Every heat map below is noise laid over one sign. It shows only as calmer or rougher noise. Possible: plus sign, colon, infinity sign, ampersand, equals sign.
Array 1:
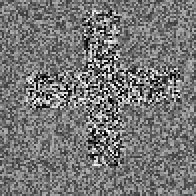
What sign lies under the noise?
plus sign
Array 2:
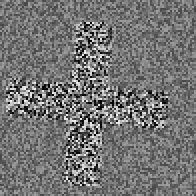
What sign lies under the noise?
plus sign
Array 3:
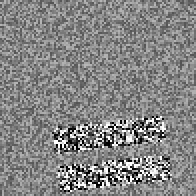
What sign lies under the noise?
equals sign
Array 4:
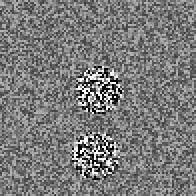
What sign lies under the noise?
colon
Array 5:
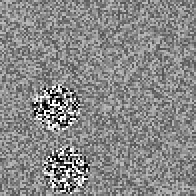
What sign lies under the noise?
colon
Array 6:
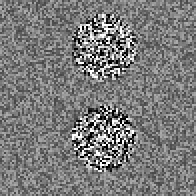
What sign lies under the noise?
colon
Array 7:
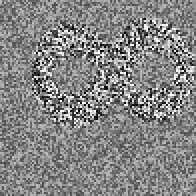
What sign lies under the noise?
infinity sign
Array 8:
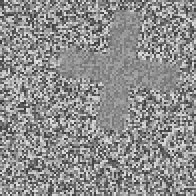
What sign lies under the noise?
plus sign
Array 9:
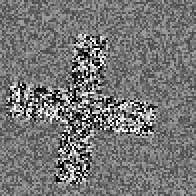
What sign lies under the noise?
plus sign
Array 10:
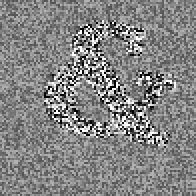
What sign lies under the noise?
ampersand
